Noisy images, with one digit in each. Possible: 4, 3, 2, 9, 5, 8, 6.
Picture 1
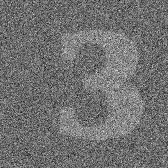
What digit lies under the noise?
3
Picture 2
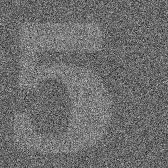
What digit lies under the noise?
5
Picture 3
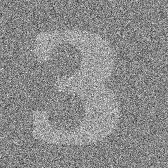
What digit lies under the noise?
3
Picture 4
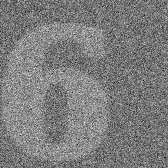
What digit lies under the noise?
6
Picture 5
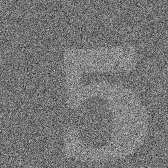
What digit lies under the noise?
5
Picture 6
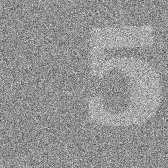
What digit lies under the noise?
5
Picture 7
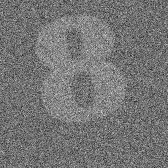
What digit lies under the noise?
8
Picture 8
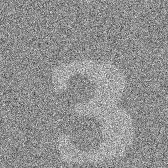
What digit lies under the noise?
3
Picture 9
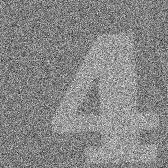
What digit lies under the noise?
4
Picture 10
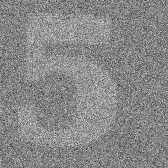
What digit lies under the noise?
5
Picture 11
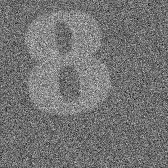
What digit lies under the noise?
8
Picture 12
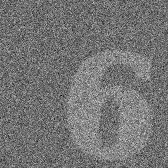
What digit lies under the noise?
6
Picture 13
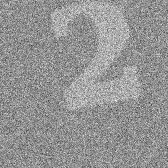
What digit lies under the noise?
2
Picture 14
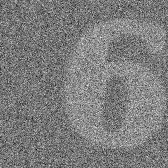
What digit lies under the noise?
6
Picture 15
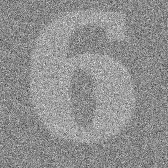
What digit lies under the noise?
6
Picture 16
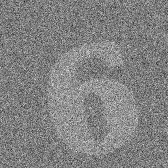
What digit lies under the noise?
6
